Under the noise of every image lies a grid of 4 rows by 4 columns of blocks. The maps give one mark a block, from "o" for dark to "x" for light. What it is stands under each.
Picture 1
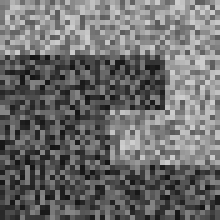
x x x x
o o o x
o o x x
o o o o
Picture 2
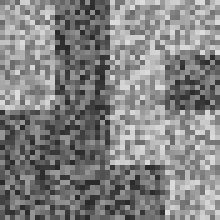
x o x x
x o x o
o o x x
o o o x
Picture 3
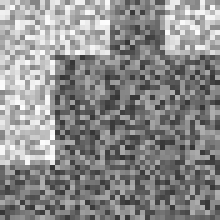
x x o x
x o o o
x o o o
o o o o
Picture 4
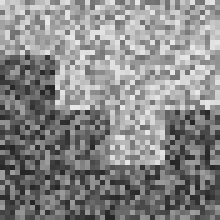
x x x x
o x x x
o o x o
o o o o
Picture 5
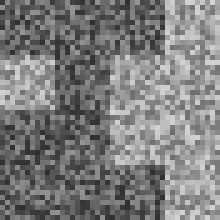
o o o x
x o x x
o o x x
o o o x
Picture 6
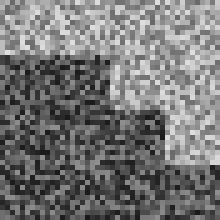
x x x x
o o x x
o o o x
o o o o
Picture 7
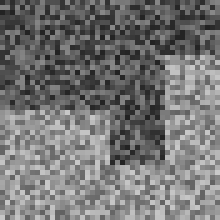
o o o o
o o o x
x x o x
x x x x
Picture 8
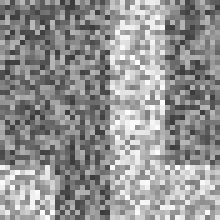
o o x o
o o x o
o o x o
x o x x
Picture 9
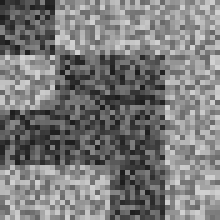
o x x x
x o o x
o o o x
x x o x
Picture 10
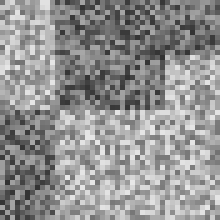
x o o o
x o o x
o x x x
o x x x
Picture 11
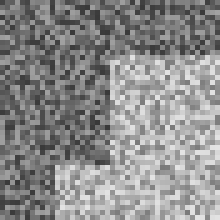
o o o o
o o x x
o o x x
o x x x
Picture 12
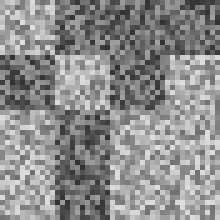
x o o o
o x o x
x o x x
x o x x
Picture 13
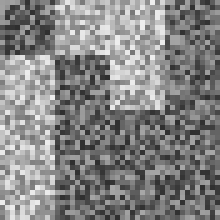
o x x o
x o x o
x o o o
x o o o
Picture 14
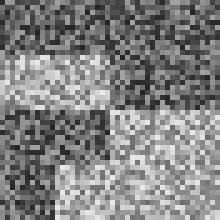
o o o o
x x o o
o o x x
o x x x
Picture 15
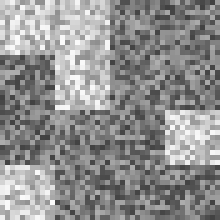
x x o o
o x o o
o o o x
x o o o
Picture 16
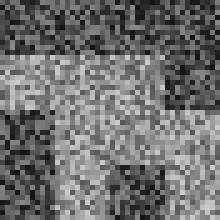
o o o o
x x x o
o x x x
o x o x
